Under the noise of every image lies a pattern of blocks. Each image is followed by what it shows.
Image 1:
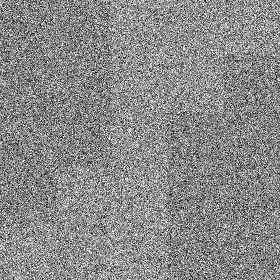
the same after a half turn
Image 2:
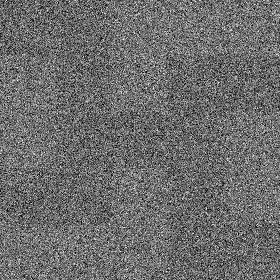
the same after a half turn
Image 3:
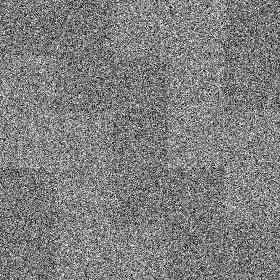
the same after a half turn
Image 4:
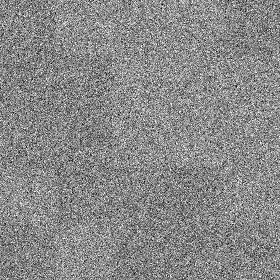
mirrored about the diagonal from the bottom left
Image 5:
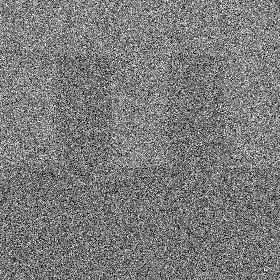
left and right mirror each other
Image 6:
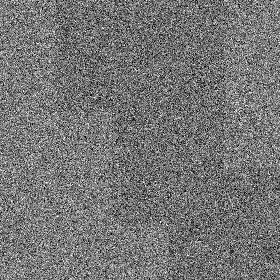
no symmetry
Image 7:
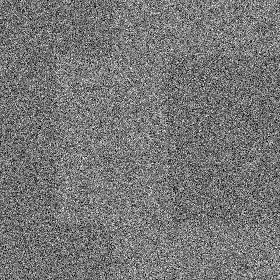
top and bottom mirror each other
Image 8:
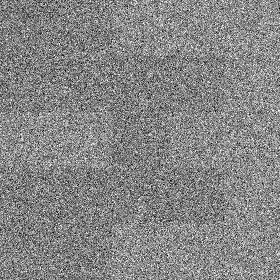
top and bottom mirror each other
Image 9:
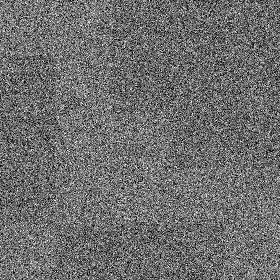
mirrored about the diagonal from the bottom left
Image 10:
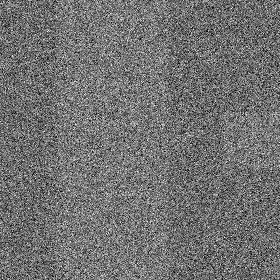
top and bottom mirror each other
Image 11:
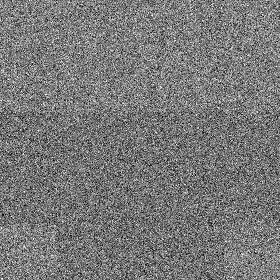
left and right mirror each other
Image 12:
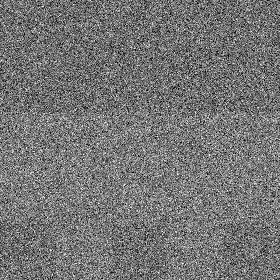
left and right mirror each other
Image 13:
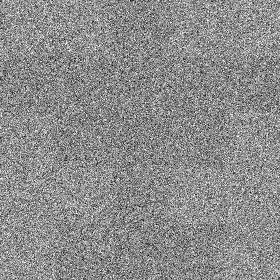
left and right mirror each other
